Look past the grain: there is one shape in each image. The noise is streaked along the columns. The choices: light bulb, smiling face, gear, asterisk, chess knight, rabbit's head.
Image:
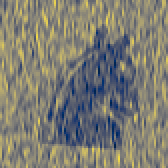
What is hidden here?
dark chess knight
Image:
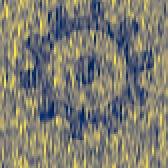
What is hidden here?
dark gear
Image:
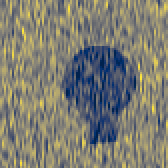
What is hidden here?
dark light bulb
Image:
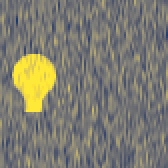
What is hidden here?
light light bulb, middle left
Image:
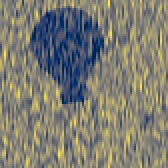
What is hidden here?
dark light bulb
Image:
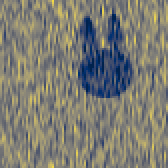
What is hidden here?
dark rabbit's head
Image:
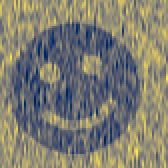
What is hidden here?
dark smiling face
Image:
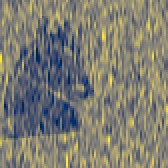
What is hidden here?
dark chess knight
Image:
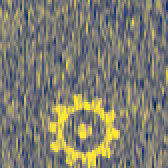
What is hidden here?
light gear, bottom middle
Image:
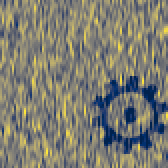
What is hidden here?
dark gear
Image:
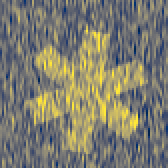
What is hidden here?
light asterisk
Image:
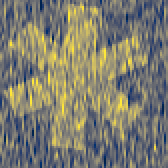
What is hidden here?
light asterisk
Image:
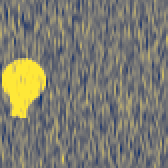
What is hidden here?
light light bulb, middle left
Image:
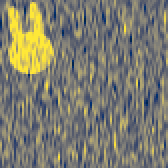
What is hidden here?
light rabbit's head, top left
